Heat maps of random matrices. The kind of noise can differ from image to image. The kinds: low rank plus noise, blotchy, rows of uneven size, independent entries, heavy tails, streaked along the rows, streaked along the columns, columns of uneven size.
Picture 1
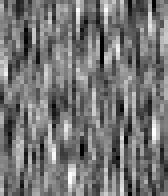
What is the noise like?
streaked along the columns
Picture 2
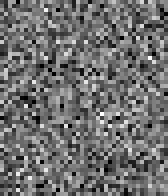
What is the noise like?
independent entries
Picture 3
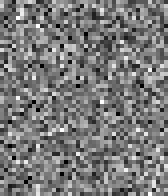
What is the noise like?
independent entries
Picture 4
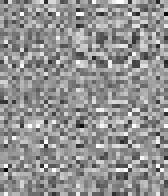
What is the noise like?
low rank plus noise
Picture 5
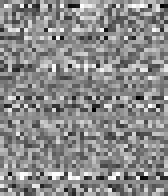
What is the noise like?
rows of uneven size
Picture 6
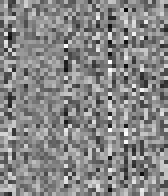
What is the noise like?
columns of uneven size
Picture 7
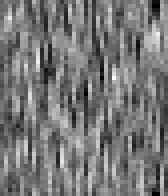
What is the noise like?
streaked along the columns
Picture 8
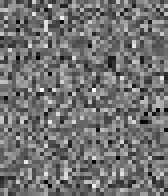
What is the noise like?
low rank plus noise
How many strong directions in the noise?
five to eight
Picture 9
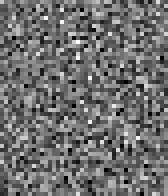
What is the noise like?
independent entries
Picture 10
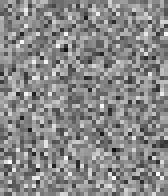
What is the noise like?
independent entries
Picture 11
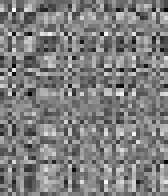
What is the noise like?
low rank plus noise
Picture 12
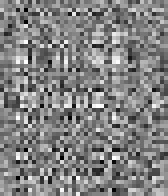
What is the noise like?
low rank plus noise
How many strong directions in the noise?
two
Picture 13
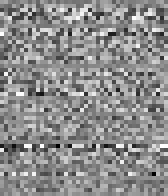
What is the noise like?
rows of uneven size
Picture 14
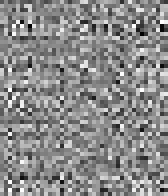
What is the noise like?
low rank plus noise
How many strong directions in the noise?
three or four
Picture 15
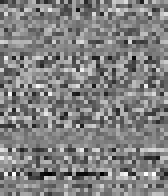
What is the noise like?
rows of uneven size
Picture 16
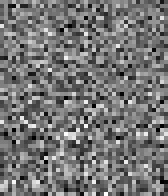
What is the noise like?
low rank plus noise
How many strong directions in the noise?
three or four
